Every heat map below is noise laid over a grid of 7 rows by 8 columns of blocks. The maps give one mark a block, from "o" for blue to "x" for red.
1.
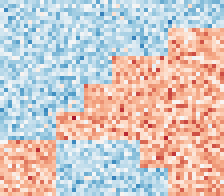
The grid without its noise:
o o o o o o o o
o o o o o o x x
o o o o x x x x
o o o x x x x x
o o x x x x x x
x x o o o x x x
x x o o o o x x
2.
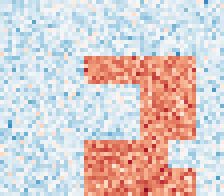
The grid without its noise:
o o o o o o o o
o o o o o o o o
o o o x x x x o
o o o o o x x o
o o o o o x x o
o o o x x x o o
o o o x x x x o
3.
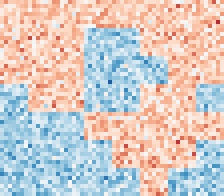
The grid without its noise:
x x x x x x x x
x x x o o x x x
x x x o o o x x
o x x o o x x o
o o o x x x x x
o o o o x x x o
o o o o o x o o
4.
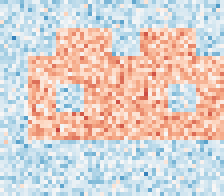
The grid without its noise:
o o o o o o o o
o o x x o x x o
o x x x x x x x
o x o x x x o x
o x x x x x x x
o o o o o o o o
o o o o o o o o
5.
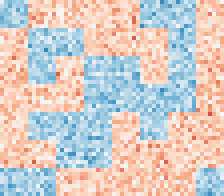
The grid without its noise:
o x x x x o o x
x o o x x x o x
x o x o o x o x
x x x o o o o x
x o o o x o x x
x x o o x x x x
o o x x x x x o
